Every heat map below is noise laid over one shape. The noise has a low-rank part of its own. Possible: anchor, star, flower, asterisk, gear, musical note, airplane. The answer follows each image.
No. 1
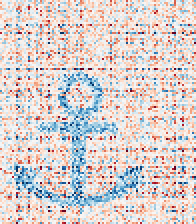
blue anchor
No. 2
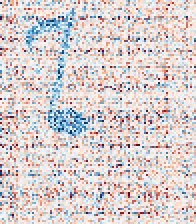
blue musical note
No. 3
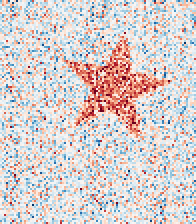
red star
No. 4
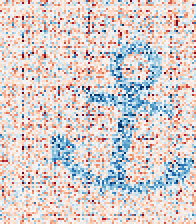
blue anchor
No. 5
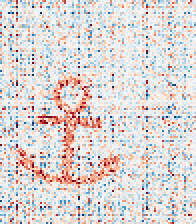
red anchor
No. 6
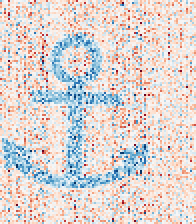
blue anchor
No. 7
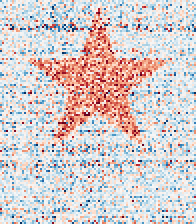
red star
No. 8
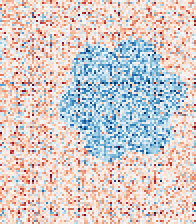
blue flower
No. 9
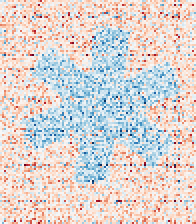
blue asterisk
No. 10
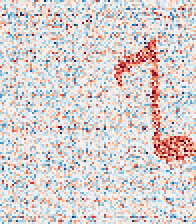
red musical note
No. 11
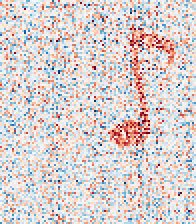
red musical note
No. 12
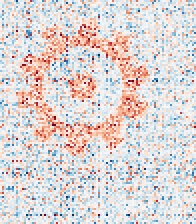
red gear
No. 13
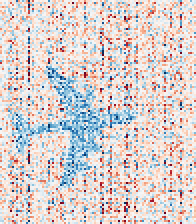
blue airplane
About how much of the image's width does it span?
two thirds
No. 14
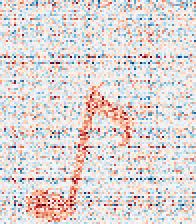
red musical note
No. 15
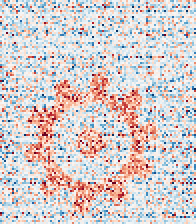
red gear
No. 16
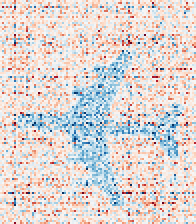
blue airplane
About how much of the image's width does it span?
nearly all
